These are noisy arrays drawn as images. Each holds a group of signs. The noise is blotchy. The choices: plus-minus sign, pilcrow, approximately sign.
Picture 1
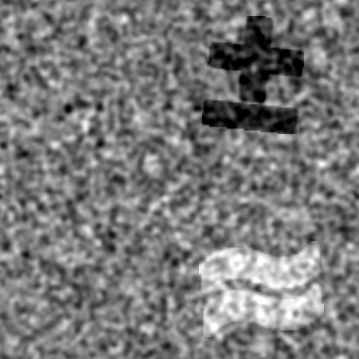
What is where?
top right: dark plus-minus sign; bottom right: light approximately sign
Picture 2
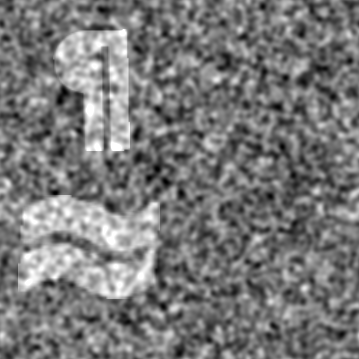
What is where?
top left: light pilcrow; bottom left: light approximately sign
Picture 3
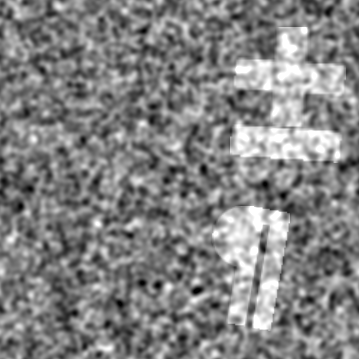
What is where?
top right: light plus-minus sign; bottom right: light pilcrow
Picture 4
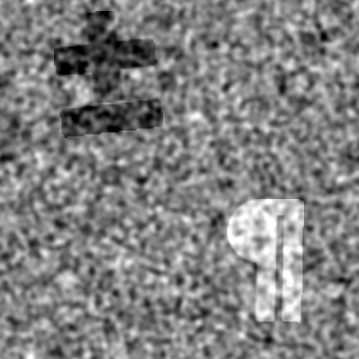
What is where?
top left: dark plus-minus sign; bottom right: light pilcrow
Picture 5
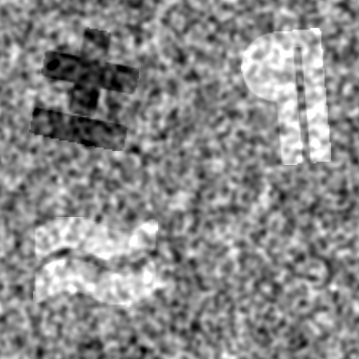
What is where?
top left: dark plus-minus sign; top right: light pilcrow; bottom left: light approximately sign
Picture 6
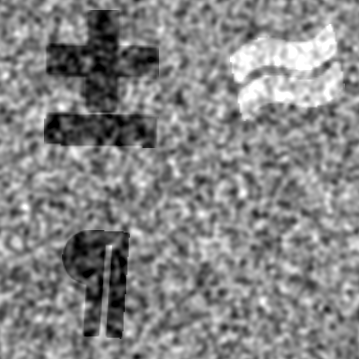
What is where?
top left: dark plus-minus sign; top right: light approximately sign; bottom left: dark pilcrow
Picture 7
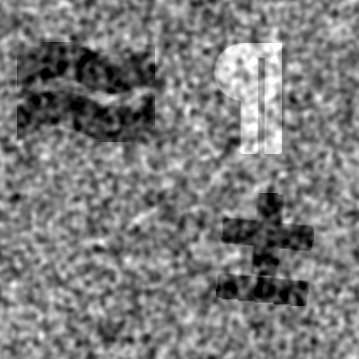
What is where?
top left: dark approximately sign; top right: light pilcrow; bottom right: dark plus-minus sign
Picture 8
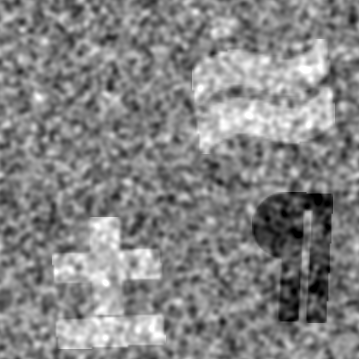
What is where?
top right: light approximately sign; bottom left: light plus-minus sign; bottom right: dark pilcrow
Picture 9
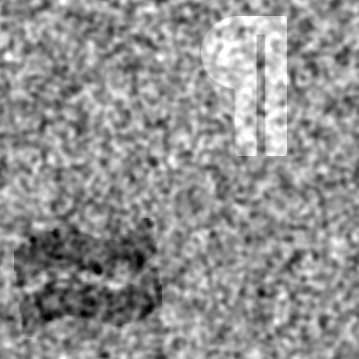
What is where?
top right: light pilcrow; bottom left: dark approximately sign
